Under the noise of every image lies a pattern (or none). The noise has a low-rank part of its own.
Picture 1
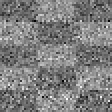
a checkerboard
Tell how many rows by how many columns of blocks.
5 by 3
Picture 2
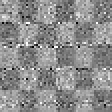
a checkerboard
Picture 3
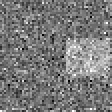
one block
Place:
middle right
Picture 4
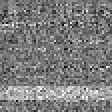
one band of rows
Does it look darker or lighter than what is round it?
lighter
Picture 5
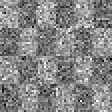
a checkerboard
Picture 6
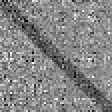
a diagonal band
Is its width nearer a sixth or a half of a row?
a sixth
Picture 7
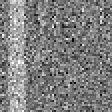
one band of columns
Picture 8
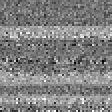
bands of rows
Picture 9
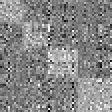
blocks along the diagonal
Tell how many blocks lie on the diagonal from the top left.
4
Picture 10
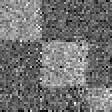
blocks along the diagonal
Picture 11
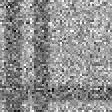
bands of rows crossing bands of columns
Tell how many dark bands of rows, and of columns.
1 and 2
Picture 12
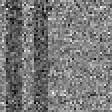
bands of columns
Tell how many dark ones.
2
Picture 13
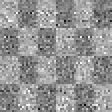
a checkerboard
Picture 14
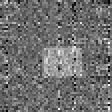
one block
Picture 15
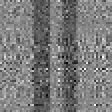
bands of columns
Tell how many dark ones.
2
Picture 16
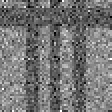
bands of rows crossing bands of columns
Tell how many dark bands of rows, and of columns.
1 and 3
